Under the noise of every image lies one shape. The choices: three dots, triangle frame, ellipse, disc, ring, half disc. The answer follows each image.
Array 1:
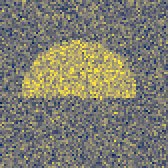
half disc
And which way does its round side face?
up
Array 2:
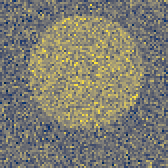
disc
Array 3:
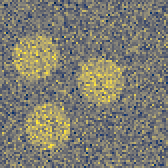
three dots
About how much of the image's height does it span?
two thirds
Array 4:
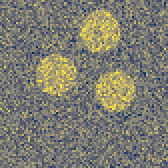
three dots
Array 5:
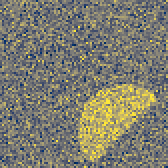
half disc
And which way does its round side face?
up and left
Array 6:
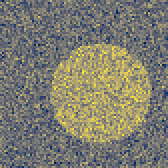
disc
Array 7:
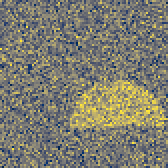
half disc
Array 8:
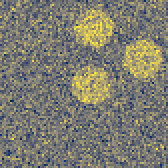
three dots
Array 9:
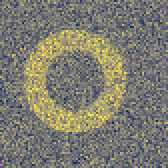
ring
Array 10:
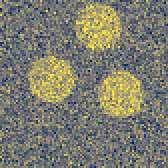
three dots
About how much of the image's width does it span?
two thirds
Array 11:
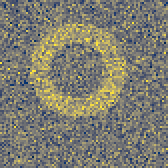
ring
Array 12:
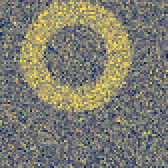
ring
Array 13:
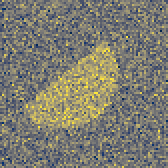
half disc
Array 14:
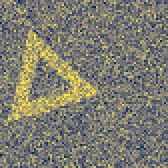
triangle frame
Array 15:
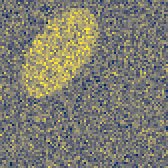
ellipse
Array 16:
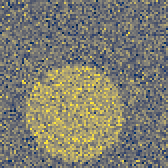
disc
